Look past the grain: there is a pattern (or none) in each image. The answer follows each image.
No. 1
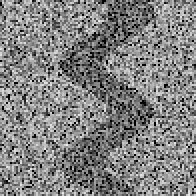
a wavy band
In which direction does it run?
top to bottom
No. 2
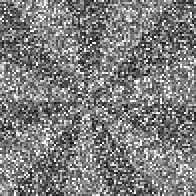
spokes from one point
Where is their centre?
centre
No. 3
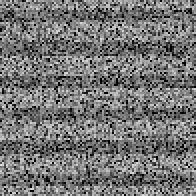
horizontal stripes
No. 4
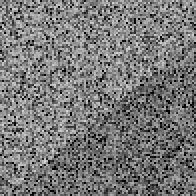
a sharp edge
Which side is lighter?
top left
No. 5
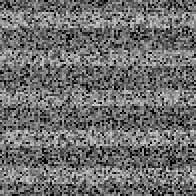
horizontal stripes
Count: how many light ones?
5
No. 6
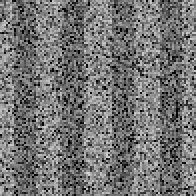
vertical stripes
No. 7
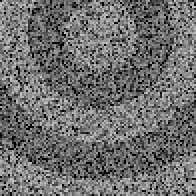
rings round one point
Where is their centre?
top middle
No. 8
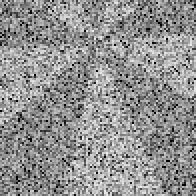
spokes from one point
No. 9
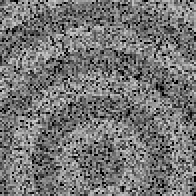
rings round one point
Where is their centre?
bottom middle
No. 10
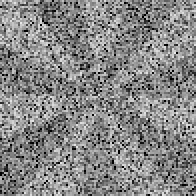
spokes from one point
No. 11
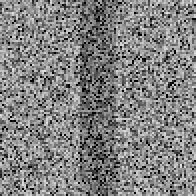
one vertical stripe
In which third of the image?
middle
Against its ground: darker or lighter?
darker
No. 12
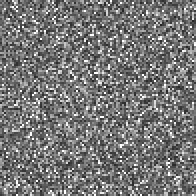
only noise
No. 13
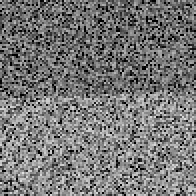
a sharp edge
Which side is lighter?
bottom
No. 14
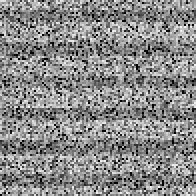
horizontal stripes
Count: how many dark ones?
6
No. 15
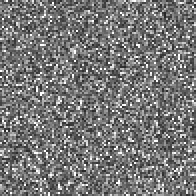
only noise
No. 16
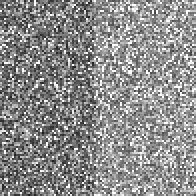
a sharp edge
